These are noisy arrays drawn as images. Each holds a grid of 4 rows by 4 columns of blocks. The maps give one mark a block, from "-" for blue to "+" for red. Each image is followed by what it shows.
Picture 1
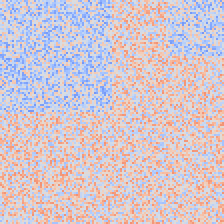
- - + -
- - + +
+ + + +
+ + + +
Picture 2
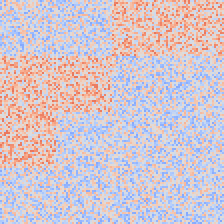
- - + +
+ + - -
+ - - -
- - - -
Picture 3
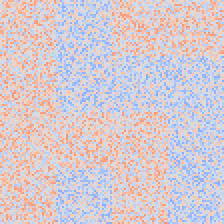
+ - + +
+ - - -
+ + + -
+ - + -
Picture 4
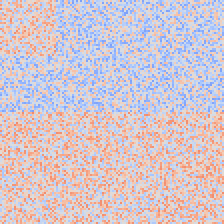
+ - - -
- - - -
+ + + +
+ + + +
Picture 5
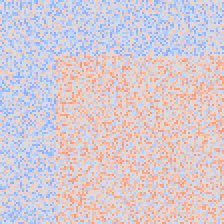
- - - -
- + + +
- + + +
- + + +
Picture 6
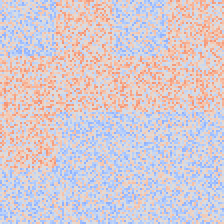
- + - +
+ + + +
+ - - -
- - - -
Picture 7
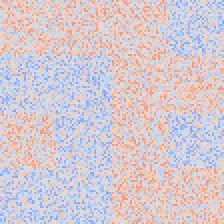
+ + + -
- - + +
+ - + -
- - + +
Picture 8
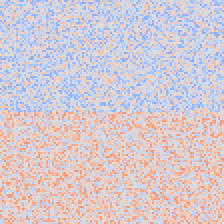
- - - -
- - - -
+ + + +
+ + + +
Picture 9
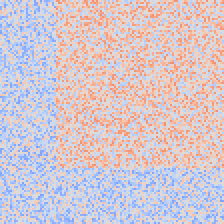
- + + +
- + + +
- + + +
- - - -
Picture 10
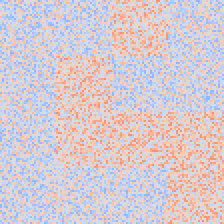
- - + -
- + - -
- + + +
- - - +
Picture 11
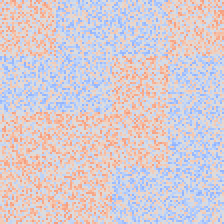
+ - - +
- - + -
+ + + -
+ + - -
